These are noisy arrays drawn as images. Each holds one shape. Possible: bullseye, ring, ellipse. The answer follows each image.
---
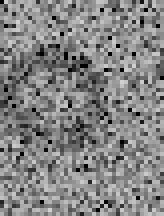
ring
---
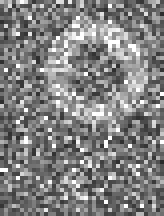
ring
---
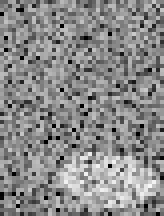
ellipse
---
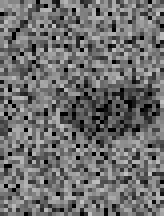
ellipse
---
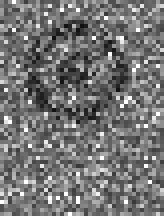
bullseye
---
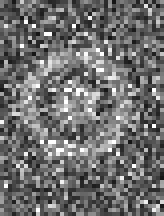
bullseye
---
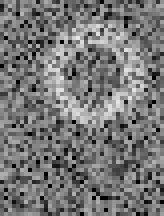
ring
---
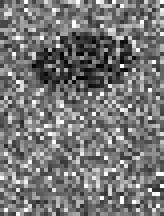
ellipse
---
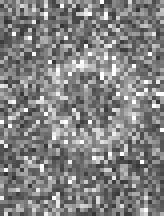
ring
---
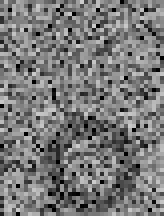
ring
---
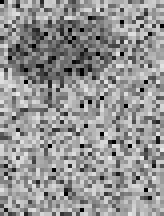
ellipse
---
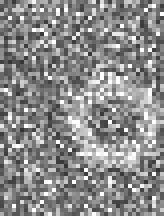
ring
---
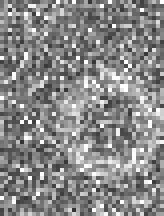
ring
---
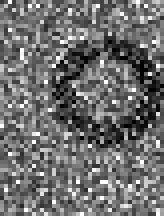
ring
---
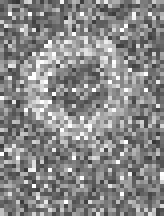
ring
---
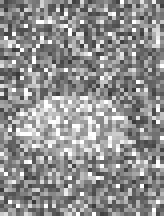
ellipse
